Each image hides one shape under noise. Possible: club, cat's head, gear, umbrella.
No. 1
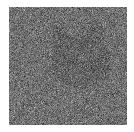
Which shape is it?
cat's head
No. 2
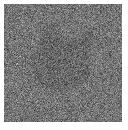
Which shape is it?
cat's head
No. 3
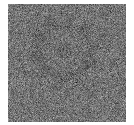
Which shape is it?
gear
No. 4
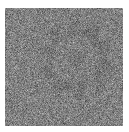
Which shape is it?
gear
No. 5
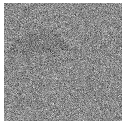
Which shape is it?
umbrella
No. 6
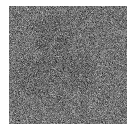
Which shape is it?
club
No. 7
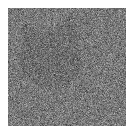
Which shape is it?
cat's head
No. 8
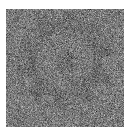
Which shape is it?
gear
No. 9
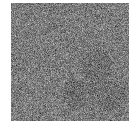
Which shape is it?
club
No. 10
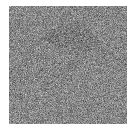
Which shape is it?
umbrella
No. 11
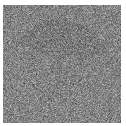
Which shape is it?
umbrella
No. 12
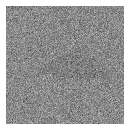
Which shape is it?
umbrella
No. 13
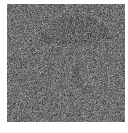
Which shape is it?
umbrella
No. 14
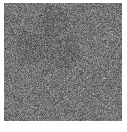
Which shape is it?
club
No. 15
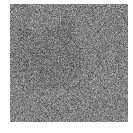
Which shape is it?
cat's head
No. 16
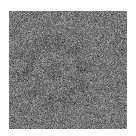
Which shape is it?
gear
